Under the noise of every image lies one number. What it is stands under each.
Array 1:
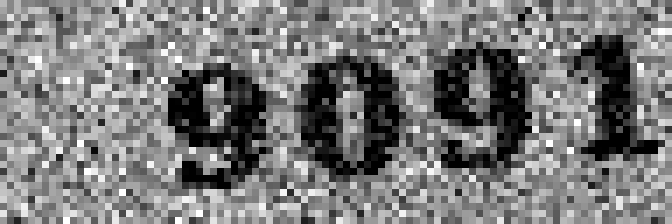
9091
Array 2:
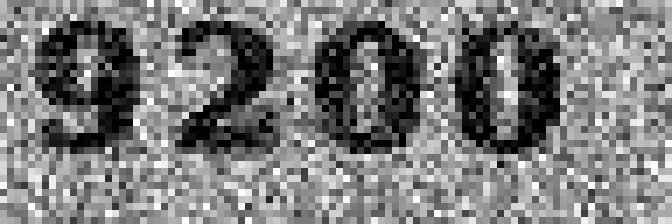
9200
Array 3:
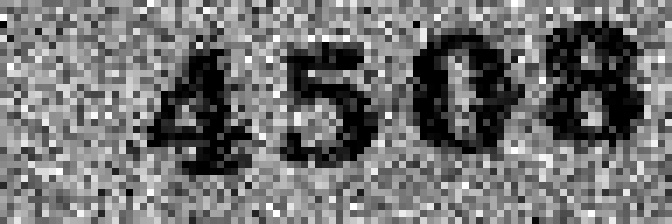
4508
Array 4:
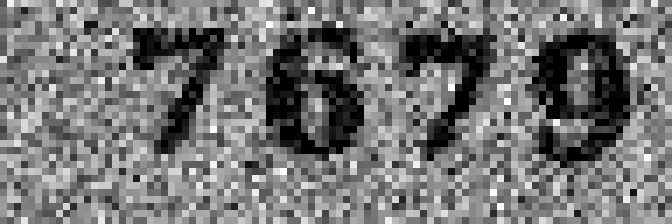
7679
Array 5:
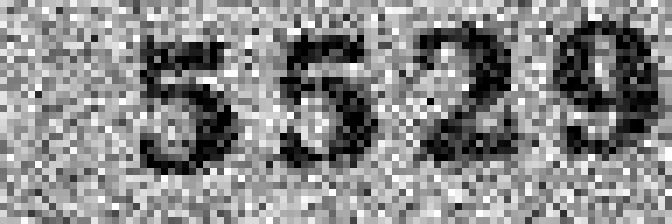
5529
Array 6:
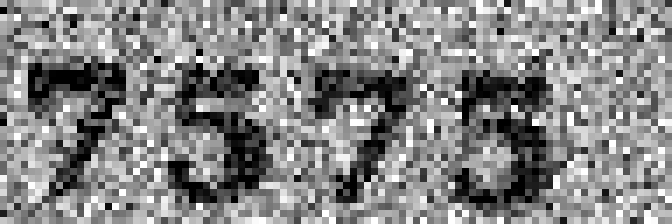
7575
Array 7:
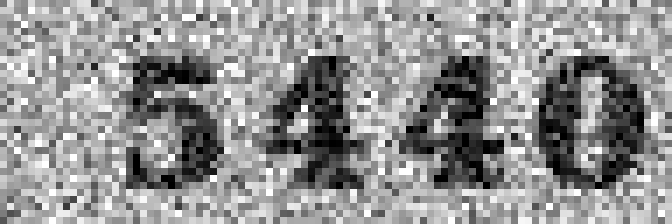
5440
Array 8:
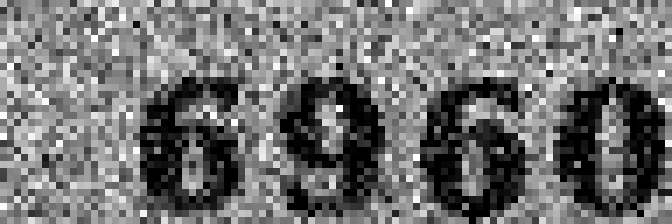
6960
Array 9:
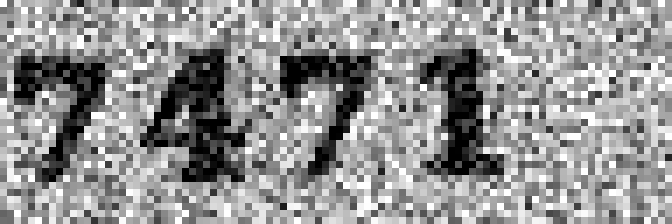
7471
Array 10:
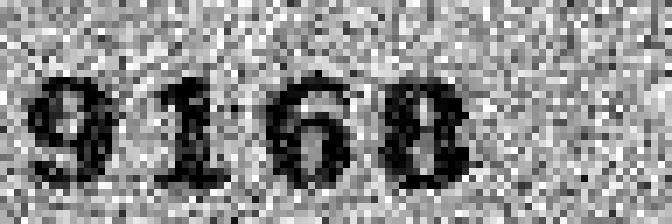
9168
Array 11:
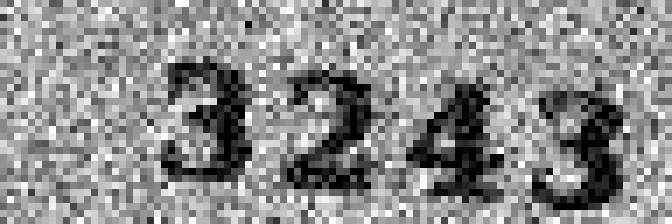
3243
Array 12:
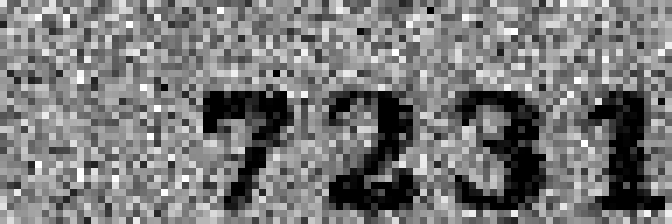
7231
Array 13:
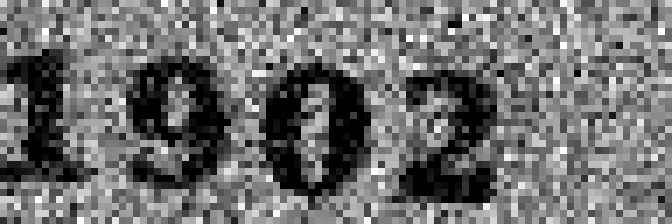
1902
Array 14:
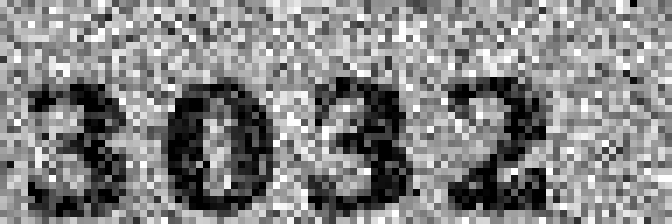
3032
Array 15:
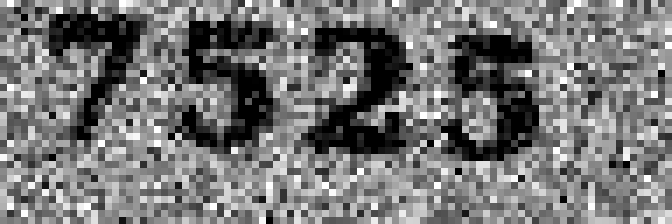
7525
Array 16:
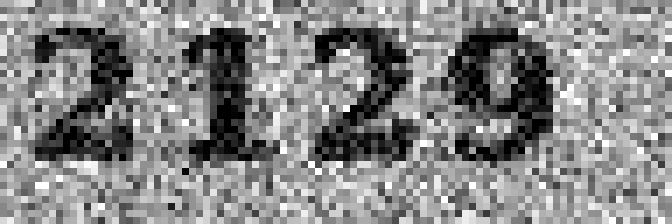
2129
